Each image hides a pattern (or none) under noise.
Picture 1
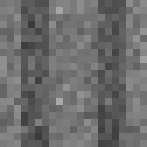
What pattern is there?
vertical stripes
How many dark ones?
2
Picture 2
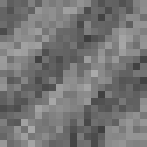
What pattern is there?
diagonal stripes
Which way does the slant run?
bottom left to top right
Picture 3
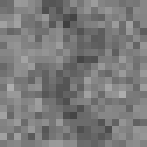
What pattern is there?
a wavy band
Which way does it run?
top to bottom
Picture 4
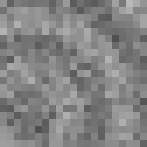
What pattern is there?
rings round one point
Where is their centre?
bottom left
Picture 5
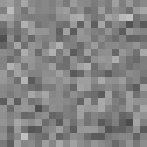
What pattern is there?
only noise
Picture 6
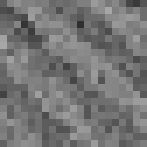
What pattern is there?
diagonal stripes
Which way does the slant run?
top left to bottom right
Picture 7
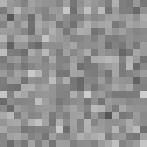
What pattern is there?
only noise
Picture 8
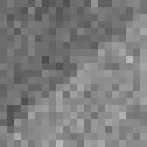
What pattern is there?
a sharp edge
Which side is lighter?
bottom right
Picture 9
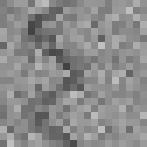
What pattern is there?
a wavy band
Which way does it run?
top to bottom
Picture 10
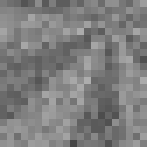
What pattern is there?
spokes from one point
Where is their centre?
top right
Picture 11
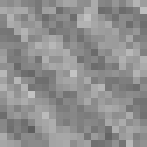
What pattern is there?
diagonal stripes
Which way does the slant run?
top left to bottom right
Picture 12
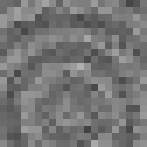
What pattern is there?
rings round one point
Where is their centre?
bottom middle
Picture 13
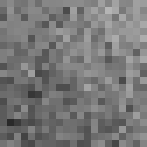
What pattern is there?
a smooth slope
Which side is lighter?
top right
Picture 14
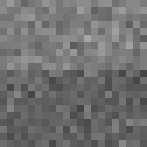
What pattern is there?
a sharp edge
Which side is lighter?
top
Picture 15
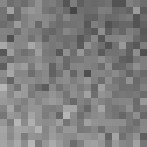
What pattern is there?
a smooth slope
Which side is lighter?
bottom left
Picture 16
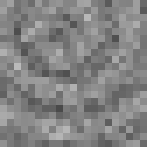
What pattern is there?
rings round one point
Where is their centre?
top middle
